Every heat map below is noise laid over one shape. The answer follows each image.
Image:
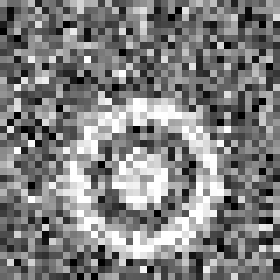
bullseye
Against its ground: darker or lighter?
lighter
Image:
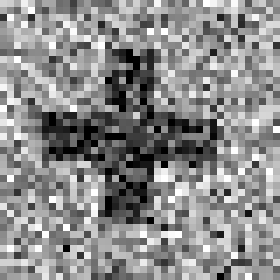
cross
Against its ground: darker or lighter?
darker
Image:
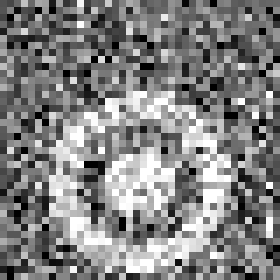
bullseye
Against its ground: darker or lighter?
lighter
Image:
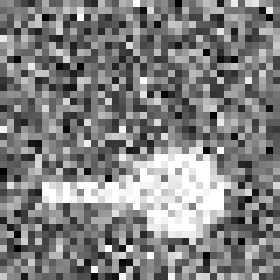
lollipop
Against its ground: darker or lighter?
lighter
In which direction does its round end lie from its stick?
right
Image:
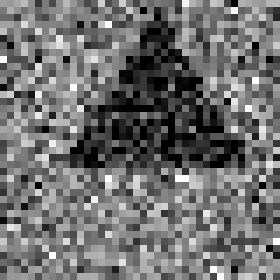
triangle
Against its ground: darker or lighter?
darker
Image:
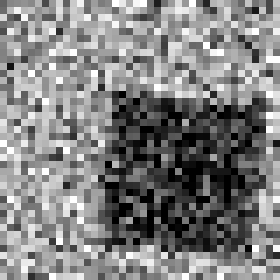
square
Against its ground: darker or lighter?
darker
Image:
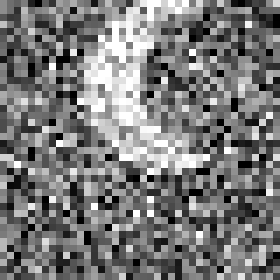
crescent
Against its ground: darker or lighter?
lighter
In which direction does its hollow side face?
right
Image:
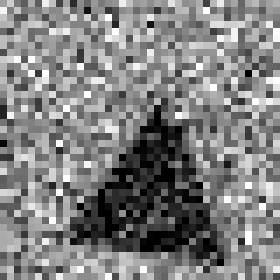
triangle
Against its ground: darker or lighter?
darker
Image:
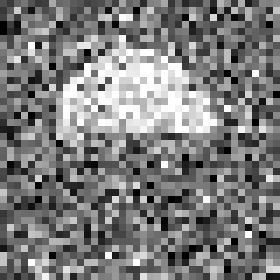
half disc
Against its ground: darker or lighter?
lighter
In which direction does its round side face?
up
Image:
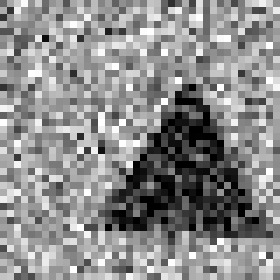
triangle
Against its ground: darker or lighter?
darker
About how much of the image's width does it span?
two thirds
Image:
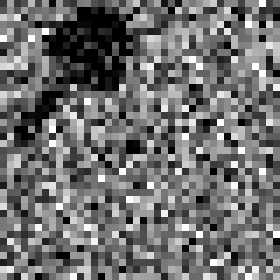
lollipop
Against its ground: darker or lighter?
darker
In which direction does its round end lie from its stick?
up and right
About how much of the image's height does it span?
half
